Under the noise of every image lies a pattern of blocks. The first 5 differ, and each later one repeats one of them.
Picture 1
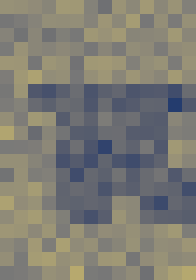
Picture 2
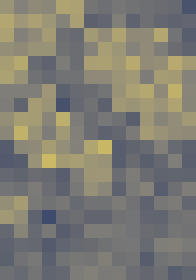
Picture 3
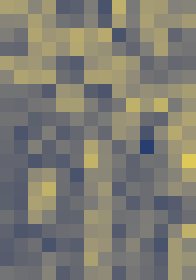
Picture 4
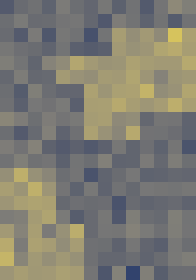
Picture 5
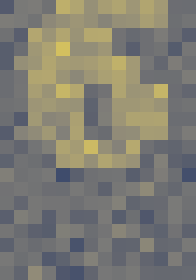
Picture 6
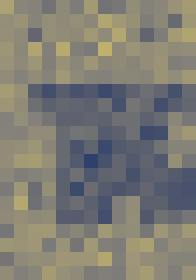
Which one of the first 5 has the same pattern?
1
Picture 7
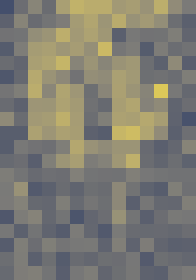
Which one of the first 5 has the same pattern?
5
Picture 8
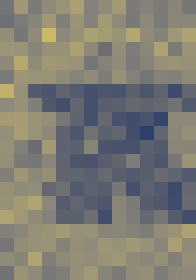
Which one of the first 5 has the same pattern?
1
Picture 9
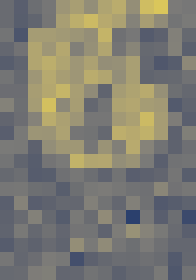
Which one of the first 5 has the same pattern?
5
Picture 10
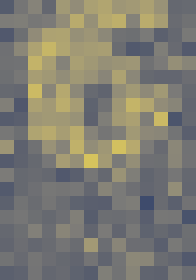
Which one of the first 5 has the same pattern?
5
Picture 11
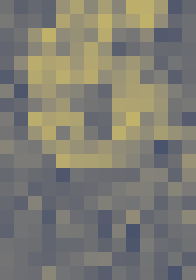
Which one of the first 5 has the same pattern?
5
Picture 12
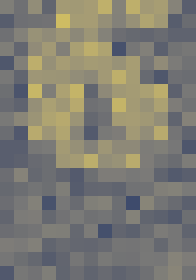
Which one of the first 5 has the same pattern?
5
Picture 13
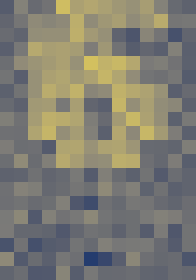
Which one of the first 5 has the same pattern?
5
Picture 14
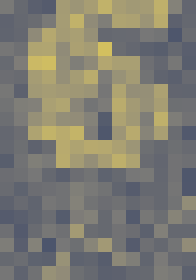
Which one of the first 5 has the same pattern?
5
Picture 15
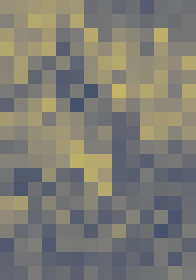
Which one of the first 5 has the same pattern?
2
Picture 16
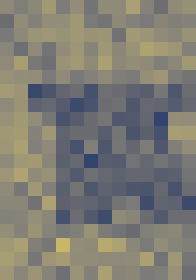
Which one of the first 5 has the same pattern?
1
